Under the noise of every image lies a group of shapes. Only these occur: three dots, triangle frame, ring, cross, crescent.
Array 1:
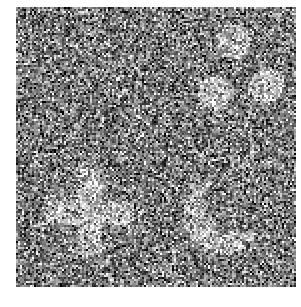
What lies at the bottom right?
crescent
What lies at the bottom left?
cross
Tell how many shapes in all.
3
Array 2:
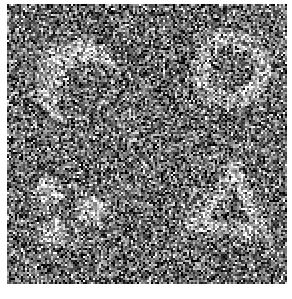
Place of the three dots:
bottom left
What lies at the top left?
crescent
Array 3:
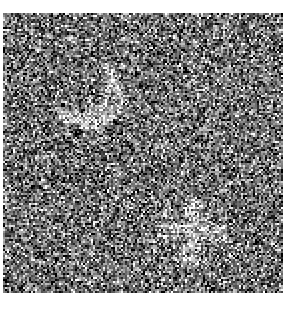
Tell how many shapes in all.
2
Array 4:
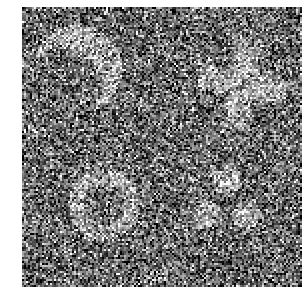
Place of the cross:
top right
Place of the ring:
bottom left
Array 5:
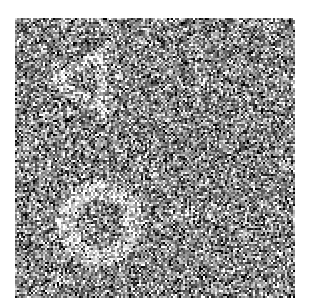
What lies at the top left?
triangle frame
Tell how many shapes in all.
2
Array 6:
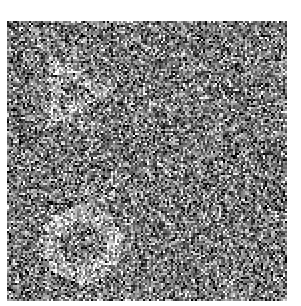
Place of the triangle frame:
top left
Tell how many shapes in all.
2
